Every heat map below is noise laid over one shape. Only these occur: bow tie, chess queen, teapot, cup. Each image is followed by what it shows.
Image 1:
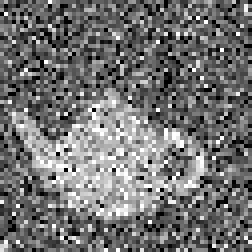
light teapot
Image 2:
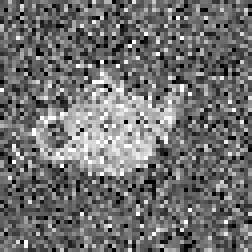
light teapot
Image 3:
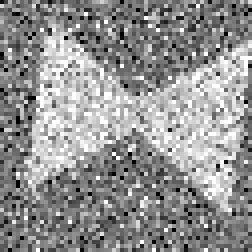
light bow tie
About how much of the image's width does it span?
nearly all
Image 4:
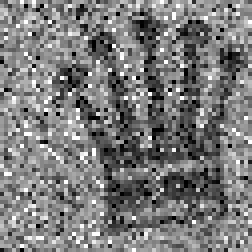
dark chess queen
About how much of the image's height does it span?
nearly all
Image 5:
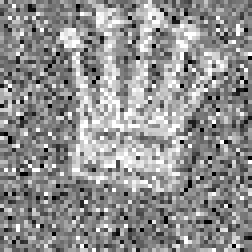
light chess queen
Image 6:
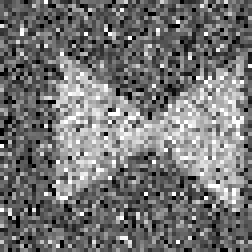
light bow tie
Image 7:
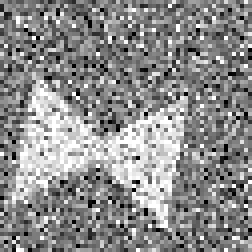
light bow tie
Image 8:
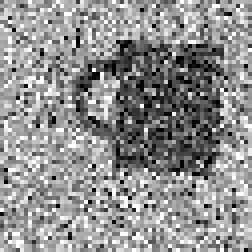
dark cup
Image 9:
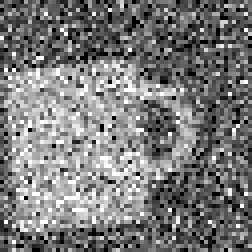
light cup
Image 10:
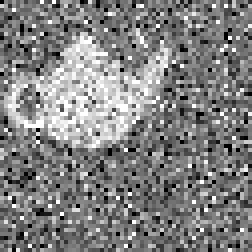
light teapot
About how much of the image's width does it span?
two thirds
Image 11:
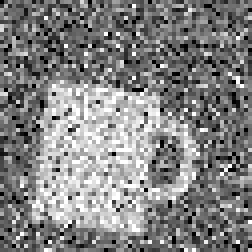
light cup
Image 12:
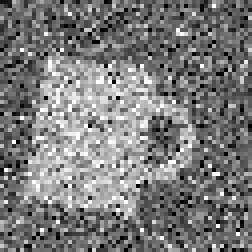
light cup
